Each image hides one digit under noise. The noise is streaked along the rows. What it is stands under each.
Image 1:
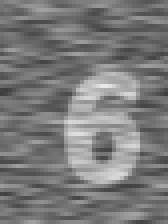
6
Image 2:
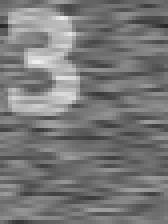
3
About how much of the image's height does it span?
half
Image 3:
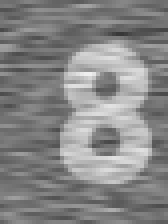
8
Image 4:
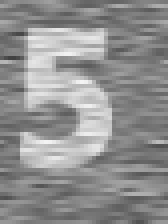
5
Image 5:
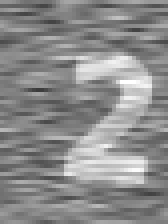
2
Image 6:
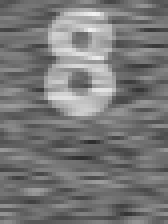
8
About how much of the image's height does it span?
half
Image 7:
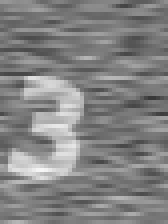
3
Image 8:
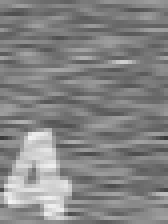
4
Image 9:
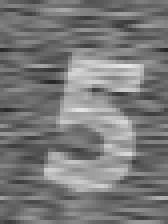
5
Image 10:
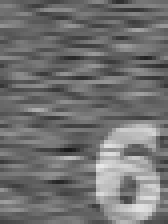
6
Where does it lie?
bottom right
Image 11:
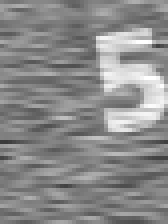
5
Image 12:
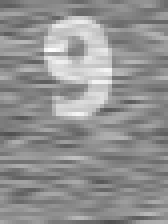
9
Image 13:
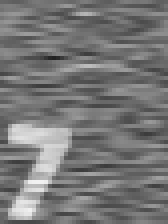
7
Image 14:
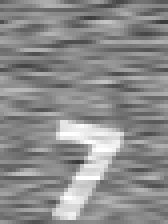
7
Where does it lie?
bottom middle
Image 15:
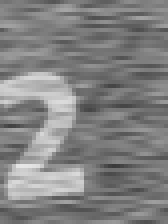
2
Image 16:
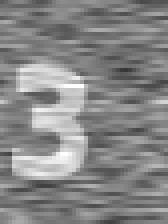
3
